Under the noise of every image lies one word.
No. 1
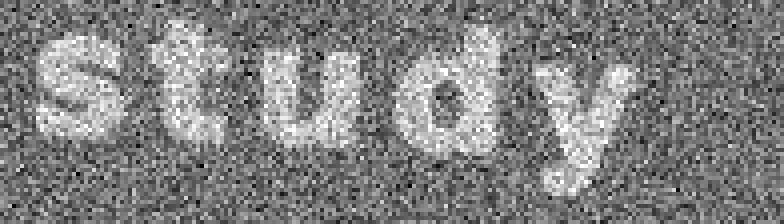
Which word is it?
study
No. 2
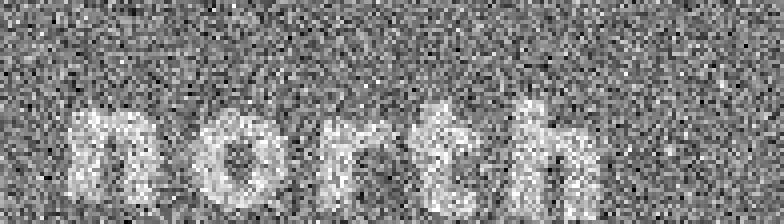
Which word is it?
north
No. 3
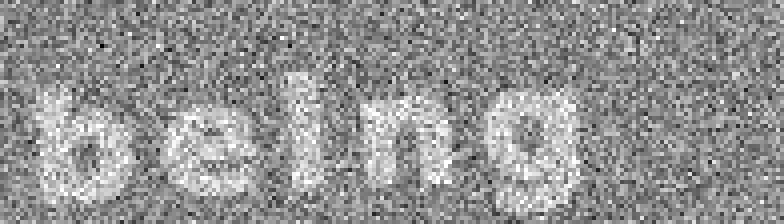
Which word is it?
being
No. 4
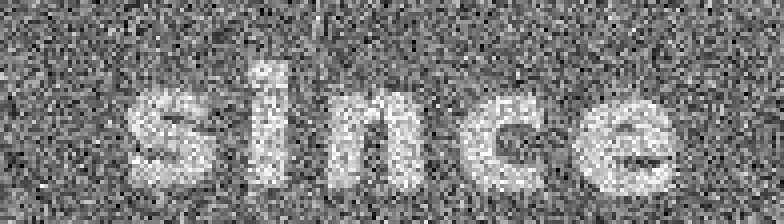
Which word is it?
since
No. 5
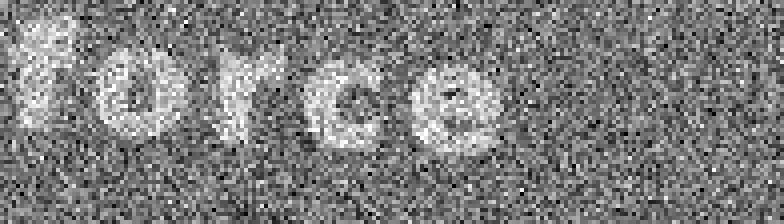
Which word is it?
force
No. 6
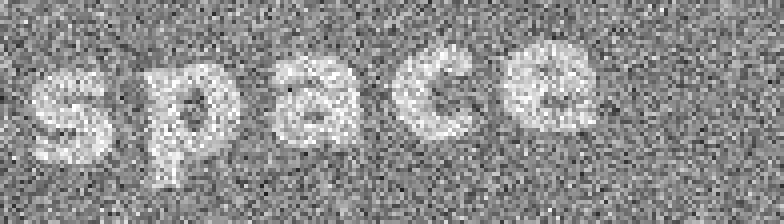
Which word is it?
space
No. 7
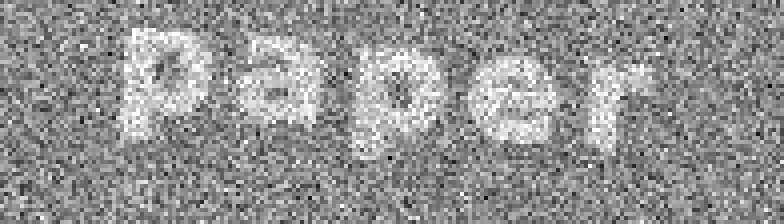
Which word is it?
paper
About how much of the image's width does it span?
two thirds
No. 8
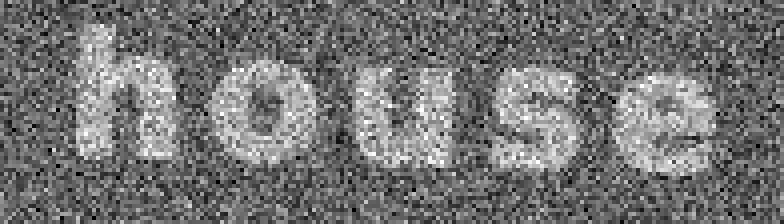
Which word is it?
house
